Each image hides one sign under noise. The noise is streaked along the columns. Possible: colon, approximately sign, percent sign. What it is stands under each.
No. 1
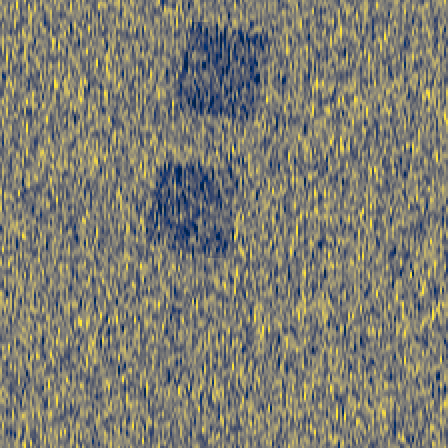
colon
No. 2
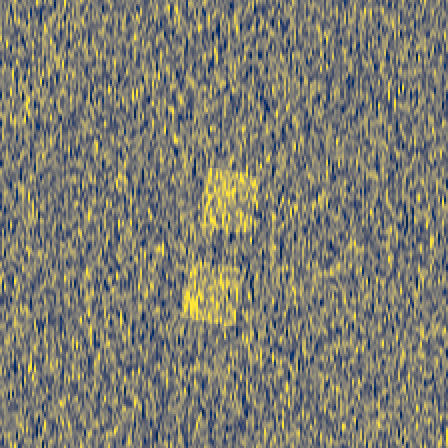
colon
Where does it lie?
centre
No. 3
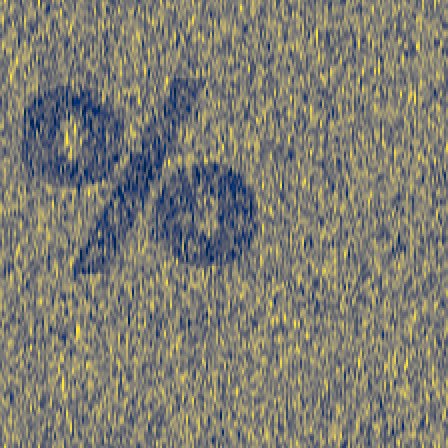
percent sign
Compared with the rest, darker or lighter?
darker
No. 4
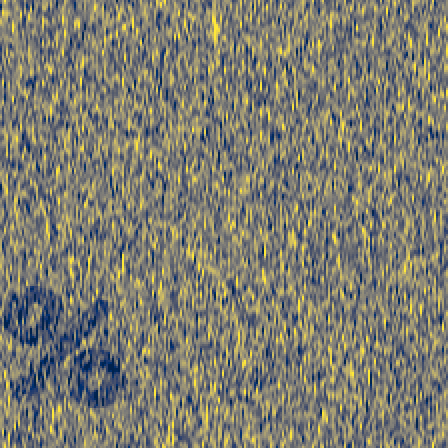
percent sign
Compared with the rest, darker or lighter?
darker
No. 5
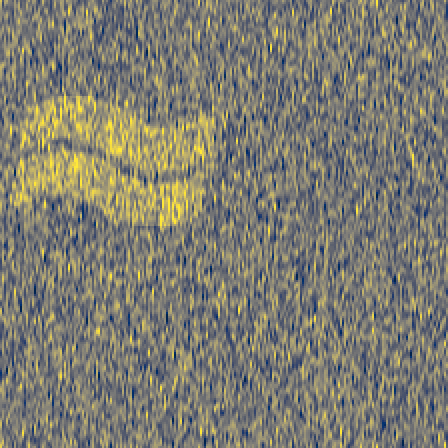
approximately sign
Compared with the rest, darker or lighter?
lighter
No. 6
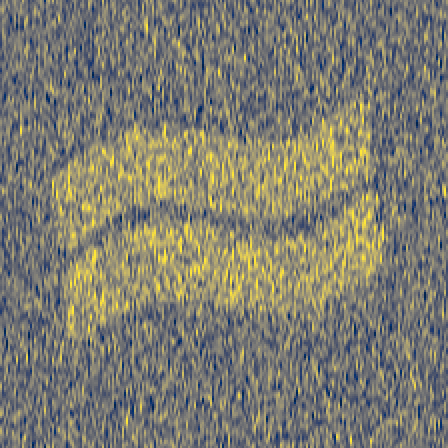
approximately sign
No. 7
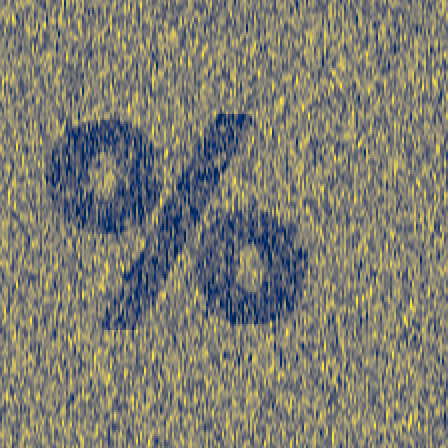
percent sign
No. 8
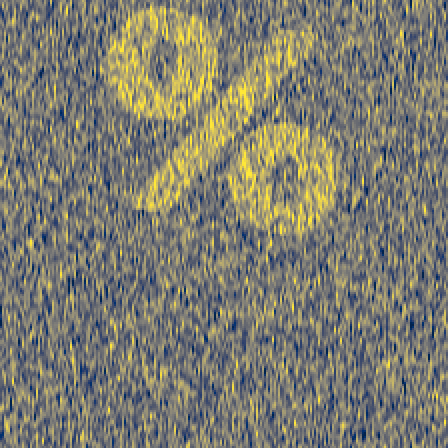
percent sign
